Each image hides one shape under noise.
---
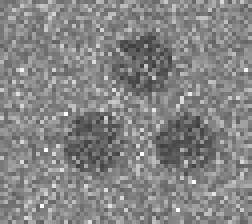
dark three dots
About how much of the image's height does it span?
two thirds
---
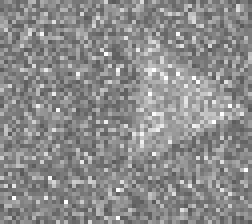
light triangle
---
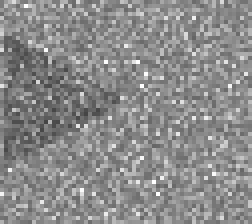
dark triangle
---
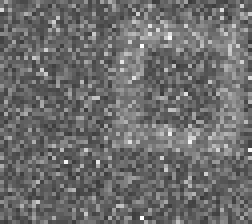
light square frame
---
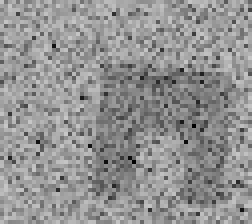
dark square with a notch
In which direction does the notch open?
down
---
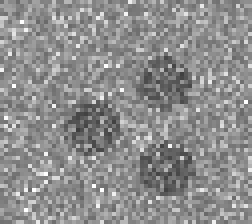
dark three dots
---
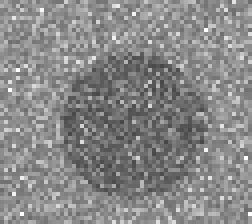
dark disc
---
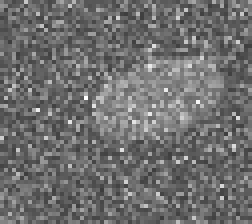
light ellipse
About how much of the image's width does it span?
half
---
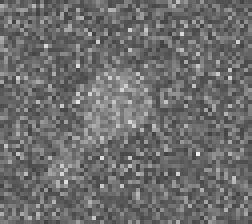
light lollipop
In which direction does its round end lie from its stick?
up and right
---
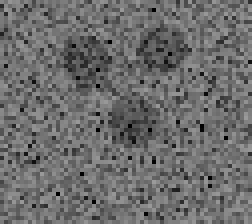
dark three dots
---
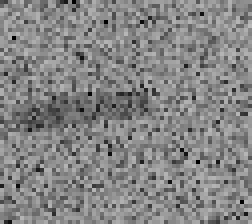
dark bar
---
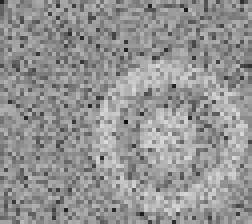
light bullseye
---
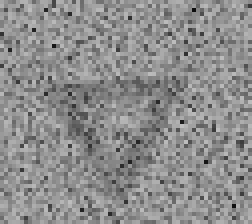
dark triangle frame
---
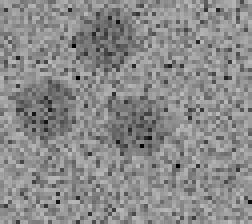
dark three dots
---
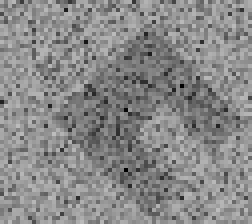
dark square with a notch
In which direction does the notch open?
down and right
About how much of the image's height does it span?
nearly all
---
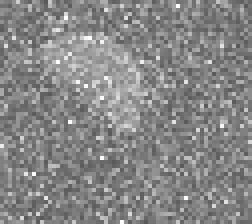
light half disc
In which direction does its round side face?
up and right
